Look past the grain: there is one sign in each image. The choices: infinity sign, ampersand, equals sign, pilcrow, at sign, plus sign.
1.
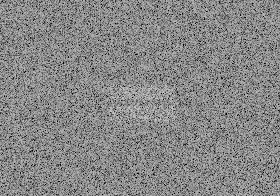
equals sign
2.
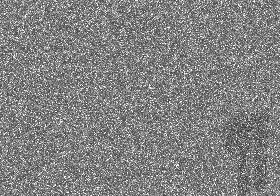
pilcrow
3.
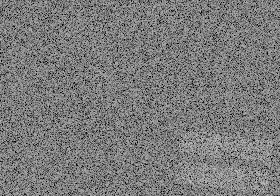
equals sign
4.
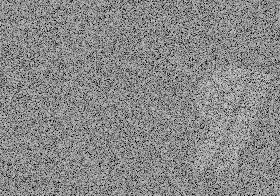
pilcrow
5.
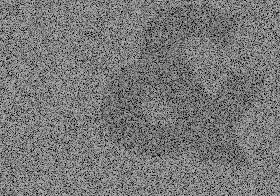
ampersand
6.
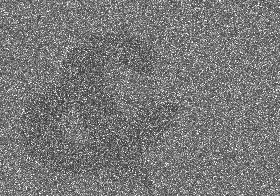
ampersand
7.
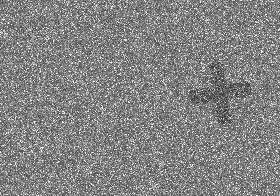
plus sign
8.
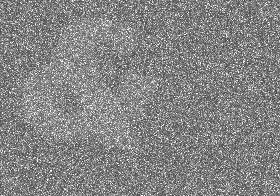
ampersand
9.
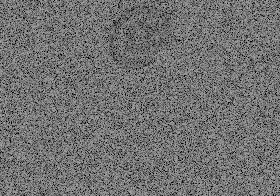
at sign
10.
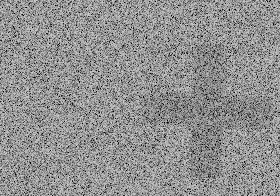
plus sign
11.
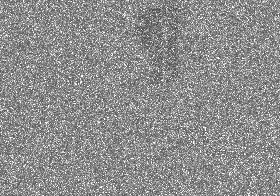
pilcrow
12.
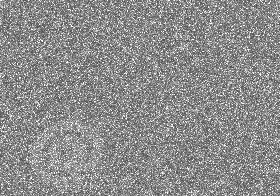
at sign
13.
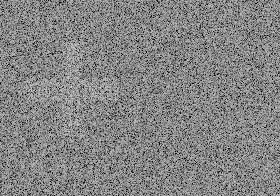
plus sign
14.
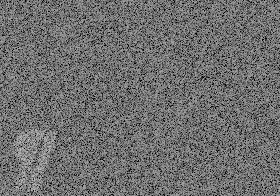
pilcrow
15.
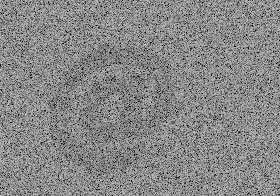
at sign
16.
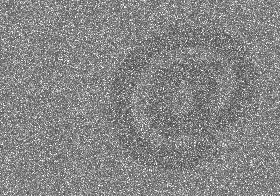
at sign
